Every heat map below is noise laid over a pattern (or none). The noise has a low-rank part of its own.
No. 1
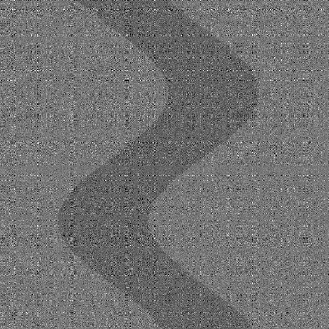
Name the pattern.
a wavy band
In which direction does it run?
top to bottom
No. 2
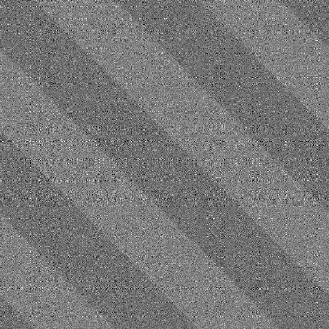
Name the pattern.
diagonal stripes
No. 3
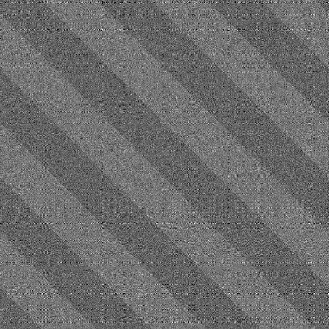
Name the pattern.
diagonal stripes
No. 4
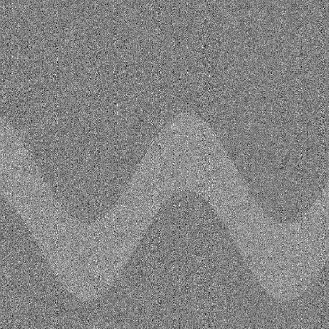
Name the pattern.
a wavy band
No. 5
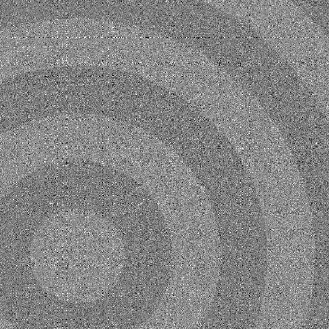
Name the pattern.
rings round one point
